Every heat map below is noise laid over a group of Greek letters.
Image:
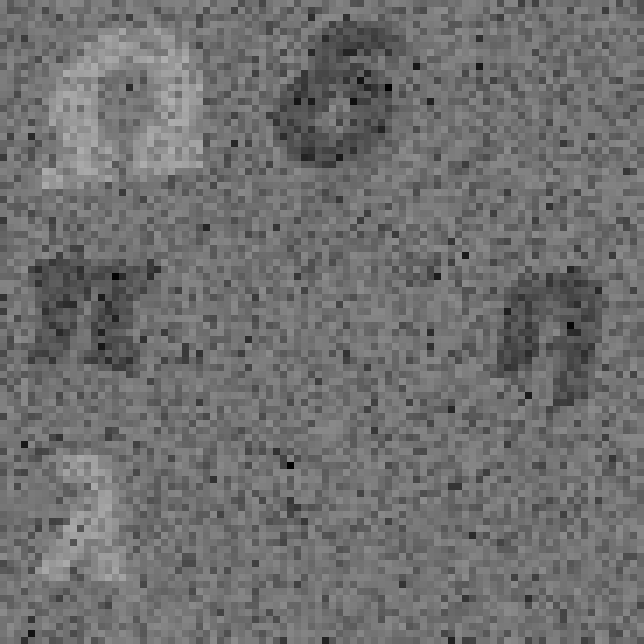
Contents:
top left: light omega; top middle: dark delta; middle left: dark pi; middle right: dark eta; bottom left: light lambda
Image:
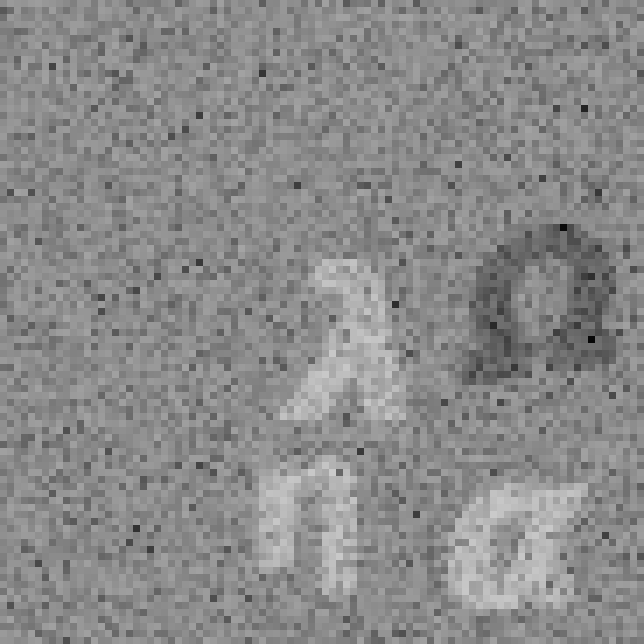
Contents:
centre: light lambda; middle right: dark omega; bottom middle: light eta; bottom right: light alpha
